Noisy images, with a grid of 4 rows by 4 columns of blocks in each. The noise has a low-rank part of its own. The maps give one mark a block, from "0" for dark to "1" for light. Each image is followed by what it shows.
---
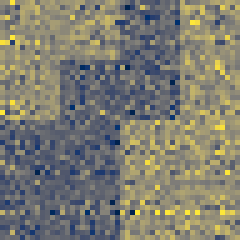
1 1 0 1
1 0 0 1
0 0 1 1
0 0 1 1
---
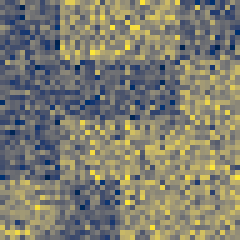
0 1 1 0
0 0 0 1
0 1 1 1
1 0 1 1
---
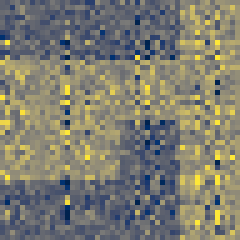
0 0 0 1
1 1 1 1
1 1 0 1
0 0 0 1
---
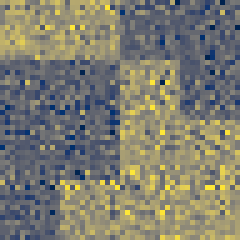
1 1 0 0
0 0 1 0
0 0 1 1
0 1 1 1
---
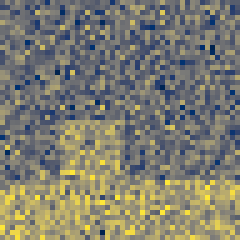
0 0 0 0
0 0 0 0
0 1 0 0
1 1 1 1
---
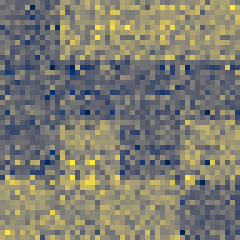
0 1 1 1
0 0 0 0
0 1 0 1
1 1 1 0
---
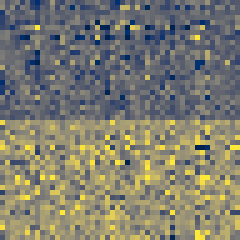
0 0 0 0
0 0 0 0
1 1 1 1
1 1 1 1
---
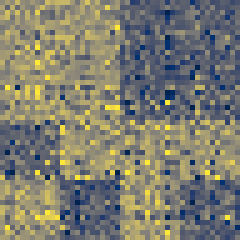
1 1 0 0
1 1 0 0
0 1 1 1
1 0 1 0
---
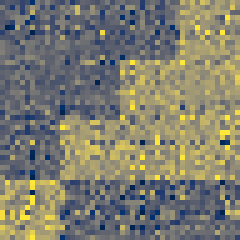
0 0 0 1
0 0 1 1
0 1 1 1
1 0 0 0
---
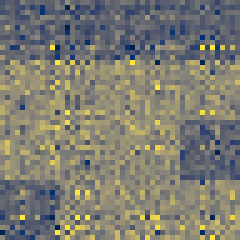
0 0 0 0
1 1 1 1
1 1 1 0
0 1 1 1
